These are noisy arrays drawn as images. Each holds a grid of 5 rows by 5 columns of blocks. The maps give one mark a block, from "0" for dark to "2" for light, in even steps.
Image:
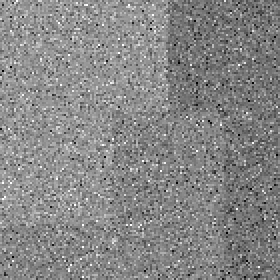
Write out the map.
2 2 2 0 0
2 2 2 0 0
2 2 1 1 0
2 2 1 1 0
1 1 1 1 0
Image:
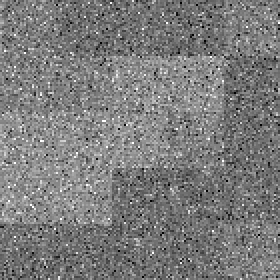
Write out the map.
1 0 0 0 1
1 1 2 2 0
2 2 2 1 0
2 2 0 0 0
0 0 0 0 1
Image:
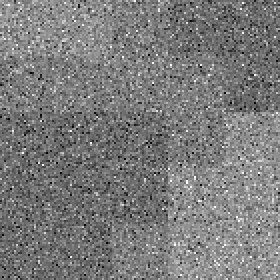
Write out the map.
2 2 1 0 0
1 1 1 1 0
0 0 0 1 2
0 0 0 2 2
0 0 1 2 2
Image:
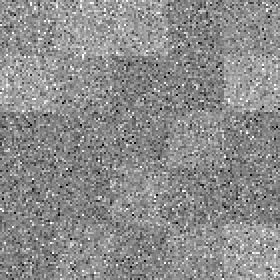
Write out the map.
1 2 2 0 1
2 1 0 0 2
0 0 0 1 0
0 0 1 0 0
0 1 0 1 2
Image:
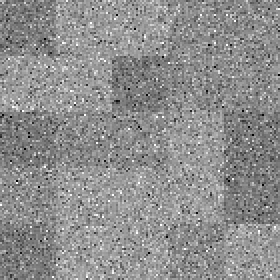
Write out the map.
0 2 2 1 1
2 2 0 1 1
0 1 1 2 0
1 2 2 2 0
0 2 2 1 2
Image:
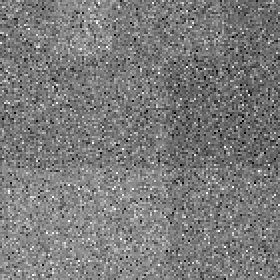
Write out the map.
1 2 1 1 0
1 1 1 0 0
1 1 1 0 0
2 2 2 1 1
2 2 2 1 1
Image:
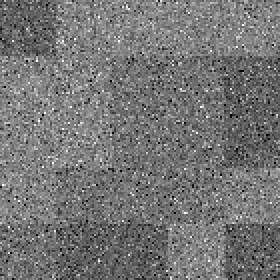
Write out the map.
0 2 2 2 2
2 2 1 1 0
2 2 1 1 0
2 1 1 1 2
1 0 0 2 0
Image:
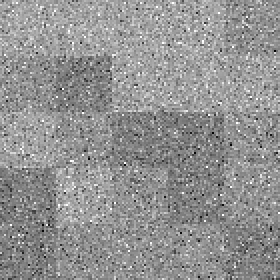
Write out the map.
2 2 2 2 1
1 0 2 2 2
2 1 0 0 1
0 2 1 0 1
0 1 1 1 0
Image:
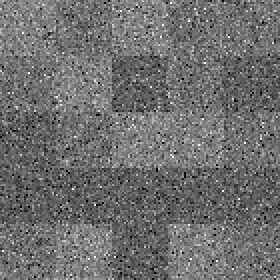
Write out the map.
2 1 2 1 1
1 2 0 1 0
0 1 2 2 1
0 0 0 0 0
1 2 0 2 1
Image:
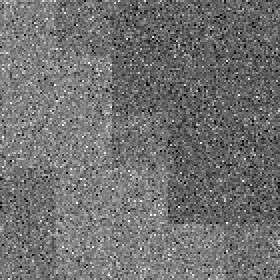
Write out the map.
2 1 0 0 0
2 2 0 0 0
2 2 1 0 0
1 2 2 0 0
1 2 2 2 1
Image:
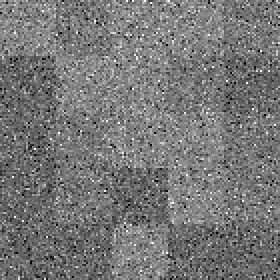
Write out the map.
2 1 2 2 1
0 2 2 1 0
0 1 2 2 1
0 1 0 2 1
0 0 2 0 0
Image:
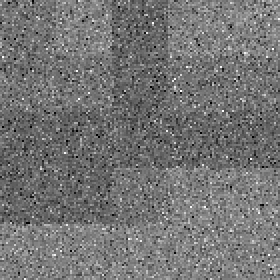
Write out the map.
1 2 0 2 2
1 1 0 1 1
0 0 0 0 0
0 0 1 2 2
2 2 2 2 2
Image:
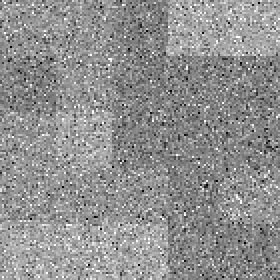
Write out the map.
1 1 0 2 2
0 1 0 0 0
1 2 0 0 0
1 1 1 0 1
2 2 2 0 0
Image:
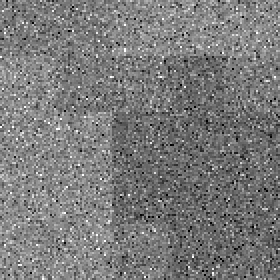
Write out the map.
1 1 2 2 2
2 1 1 0 1
2 2 0 0 0
2 2 0 0 0
2 2 1 0 0
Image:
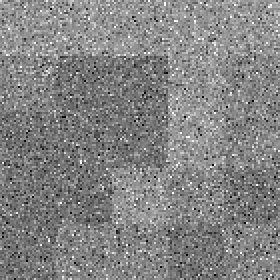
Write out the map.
2 2 2 2 2
1 0 0 2 1
0 0 0 2 1
0 0 2 1 0
0 1 1 0 1
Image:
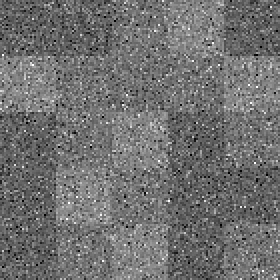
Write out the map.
0 0 1 2 0
2 1 1 1 2
0 1 2 0 1
0 2 1 0 0
0 1 2 0 1
